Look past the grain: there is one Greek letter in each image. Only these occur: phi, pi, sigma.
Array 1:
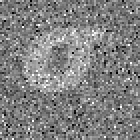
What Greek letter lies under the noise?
sigma
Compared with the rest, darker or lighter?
lighter
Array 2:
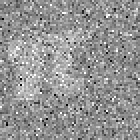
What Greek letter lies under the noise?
pi
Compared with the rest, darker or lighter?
lighter
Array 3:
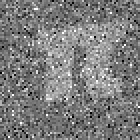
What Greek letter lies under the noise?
pi
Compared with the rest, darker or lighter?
lighter
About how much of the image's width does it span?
two thirds
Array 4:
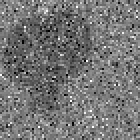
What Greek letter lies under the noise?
phi
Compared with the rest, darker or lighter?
darker
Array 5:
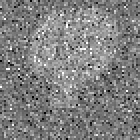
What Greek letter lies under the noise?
phi
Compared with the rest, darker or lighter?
lighter
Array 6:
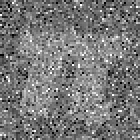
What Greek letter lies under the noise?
pi
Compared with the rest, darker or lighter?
lighter
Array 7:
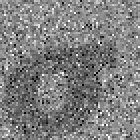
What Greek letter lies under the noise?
sigma
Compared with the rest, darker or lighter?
darker
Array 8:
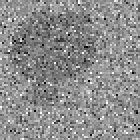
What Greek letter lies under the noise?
phi
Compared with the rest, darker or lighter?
darker
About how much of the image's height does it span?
two thirds
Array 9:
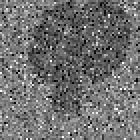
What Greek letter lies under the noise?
phi
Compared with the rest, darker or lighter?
darker
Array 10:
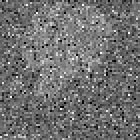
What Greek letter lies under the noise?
phi
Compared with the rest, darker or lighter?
lighter
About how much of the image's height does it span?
two thirds
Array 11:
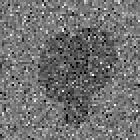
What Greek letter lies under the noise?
phi
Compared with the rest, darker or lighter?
darker
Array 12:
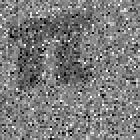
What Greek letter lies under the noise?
pi
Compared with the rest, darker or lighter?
darker
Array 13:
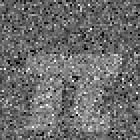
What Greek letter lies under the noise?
pi
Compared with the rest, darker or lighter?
lighter
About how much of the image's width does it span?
two thirds
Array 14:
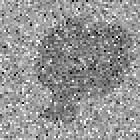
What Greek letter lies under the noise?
phi
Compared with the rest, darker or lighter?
darker
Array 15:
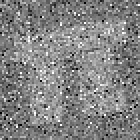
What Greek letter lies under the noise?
pi
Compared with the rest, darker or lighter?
lighter
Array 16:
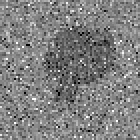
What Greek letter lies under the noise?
phi
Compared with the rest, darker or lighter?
darker
